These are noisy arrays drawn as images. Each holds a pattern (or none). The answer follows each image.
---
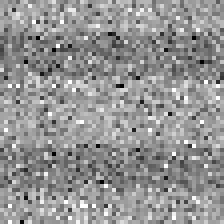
horizontal stripes
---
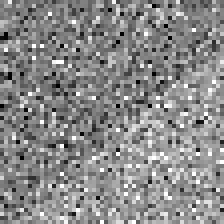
a sharp edge
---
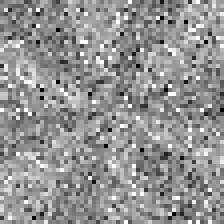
spokes from one point
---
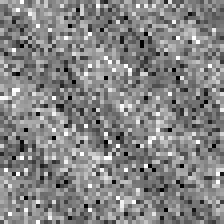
diagonal stripes
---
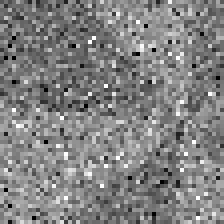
spokes from one point
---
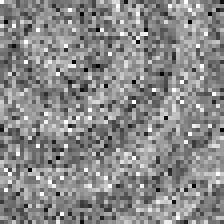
rings round one point
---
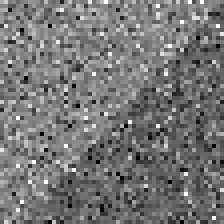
a sharp edge
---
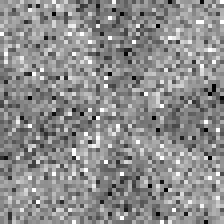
spokes from one point
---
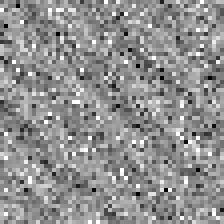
diagonal stripes
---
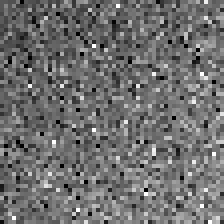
a smooth slope
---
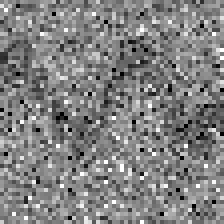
a wavy band
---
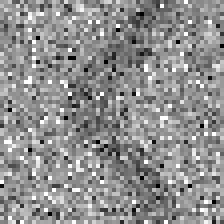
a wavy band
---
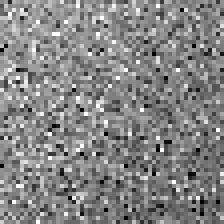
a smooth slope
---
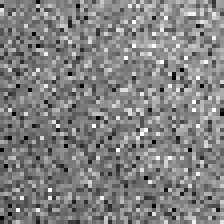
a smooth slope
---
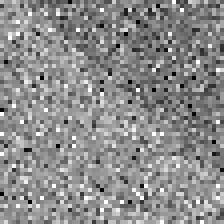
a sharp edge
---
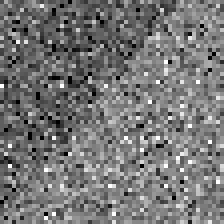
a sharp edge
